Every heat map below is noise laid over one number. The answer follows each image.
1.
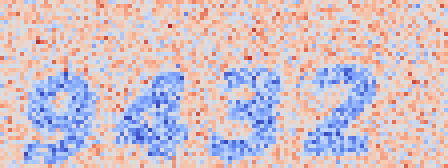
9432
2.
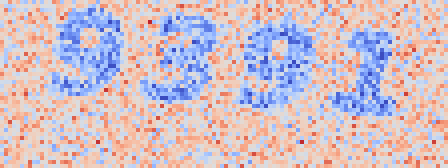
9391
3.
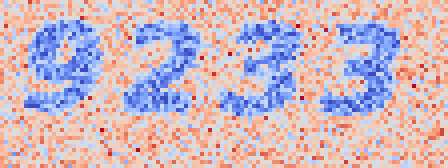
9233
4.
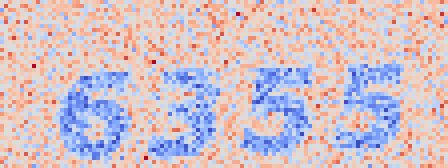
6355
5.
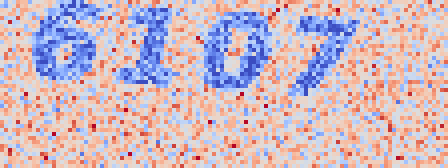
6107
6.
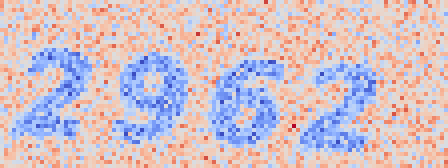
2962
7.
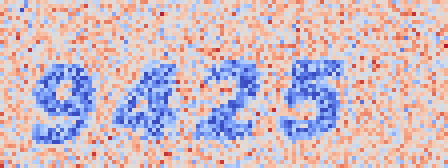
9425
